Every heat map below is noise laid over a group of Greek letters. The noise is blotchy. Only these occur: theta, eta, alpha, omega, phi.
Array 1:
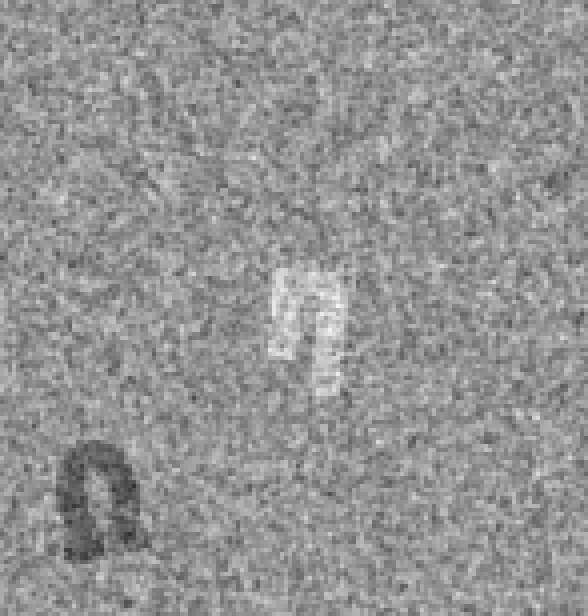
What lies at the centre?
eta
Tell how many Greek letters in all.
2
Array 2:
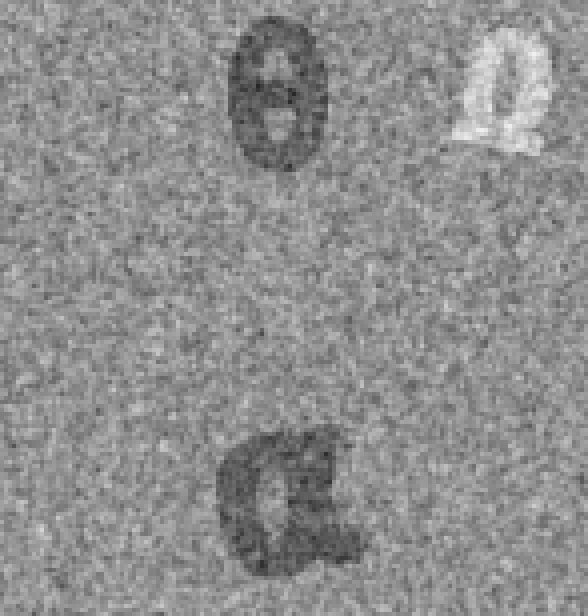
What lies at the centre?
nothing
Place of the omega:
top right
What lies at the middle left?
nothing
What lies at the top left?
nothing
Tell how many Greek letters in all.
3
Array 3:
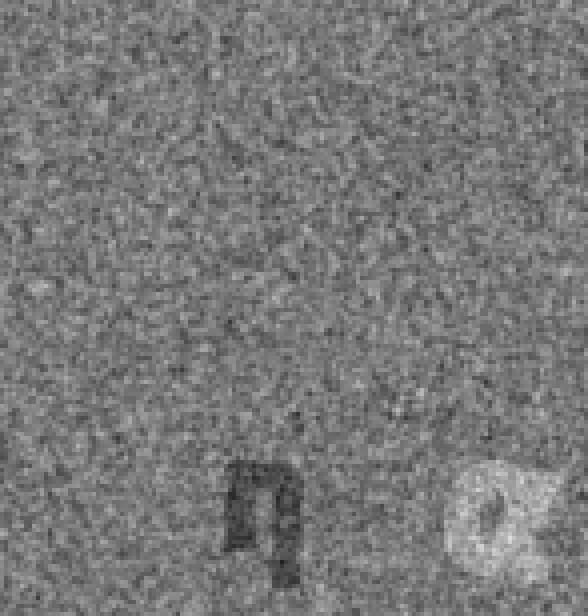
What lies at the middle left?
nothing
